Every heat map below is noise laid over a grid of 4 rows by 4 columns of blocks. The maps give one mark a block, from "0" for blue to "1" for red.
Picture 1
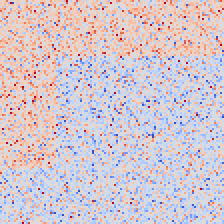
1 1 1 1
1 0 0 0
1 0 0 0
0 0 0 0
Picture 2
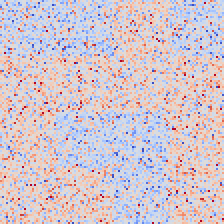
0 0 1 0
1 1 1 1
1 0 0 1
1 1 0 1
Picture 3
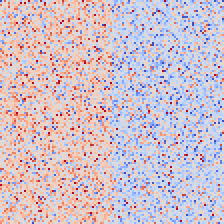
1 1 0 0
1 1 0 0
1 1 0 0
1 1 0 0
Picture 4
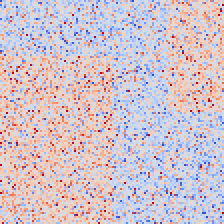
0 0 0 1
1 1 0 1
1 1 0 0
1 1 0 0
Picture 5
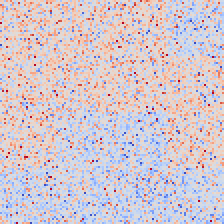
1 1 1 0
1 1 1 1
1 0 0 1
0 0 0 0
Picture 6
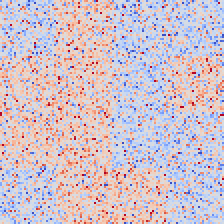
0 1 0 0
1 1 0 1
1 1 0 0
0 1 1 0
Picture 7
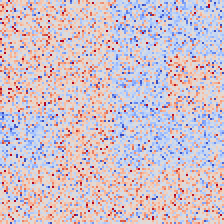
1 1 0 0
1 1 0 1
0 1 0 0
1 1 1 1
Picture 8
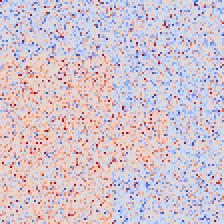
0 0 0 0
1 1 0 0
1 1 1 0
1 1 0 0
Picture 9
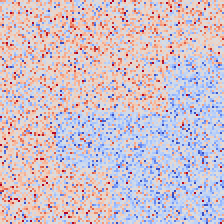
1 1 1 1
1 1 1 0
1 0 0 0
1 1 0 0
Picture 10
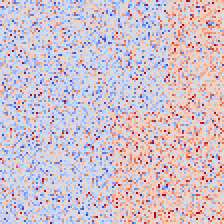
0 0 0 1
0 0 0 1
0 0 1 1
0 0 1 1
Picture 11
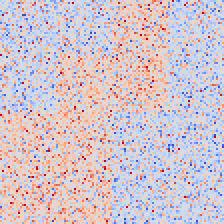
0 0 1 0
0 1 1 0
1 1 0 0
1 1 0 0
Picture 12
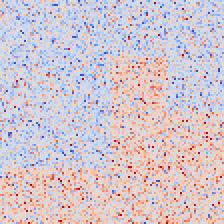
0 0 0 0
0 0 1 0
0 0 1 1
1 1 1 1
